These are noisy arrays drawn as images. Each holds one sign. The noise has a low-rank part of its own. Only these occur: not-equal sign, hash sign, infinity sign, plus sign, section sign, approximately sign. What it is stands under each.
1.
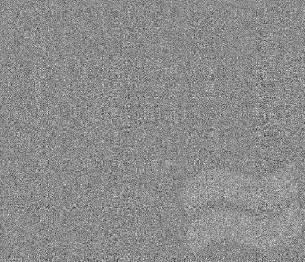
approximately sign
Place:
bottom right
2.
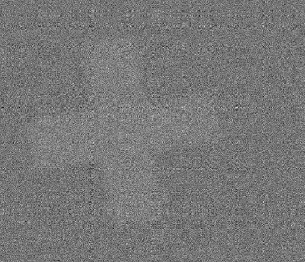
plus sign
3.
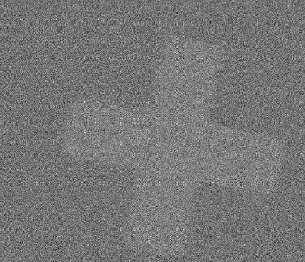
plus sign
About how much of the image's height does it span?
nearly all
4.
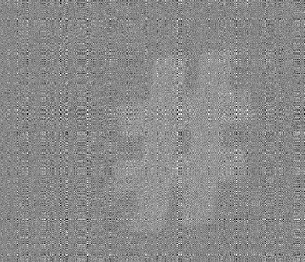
hash sign
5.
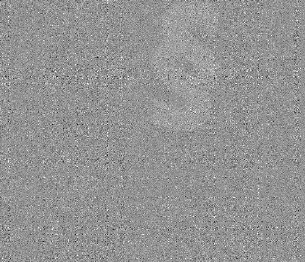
section sign
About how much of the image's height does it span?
half
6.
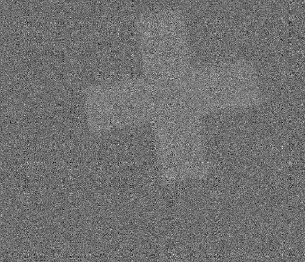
plus sign
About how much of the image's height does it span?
two thirds
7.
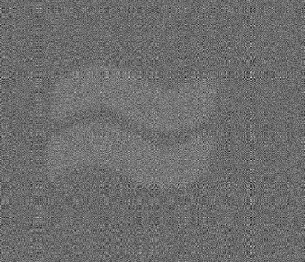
approximately sign
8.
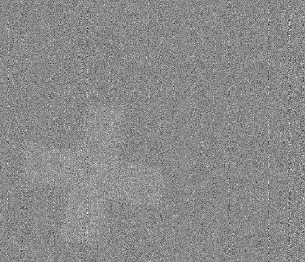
plus sign
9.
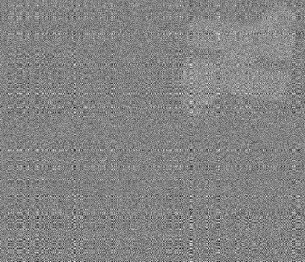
not-equal sign
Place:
top right
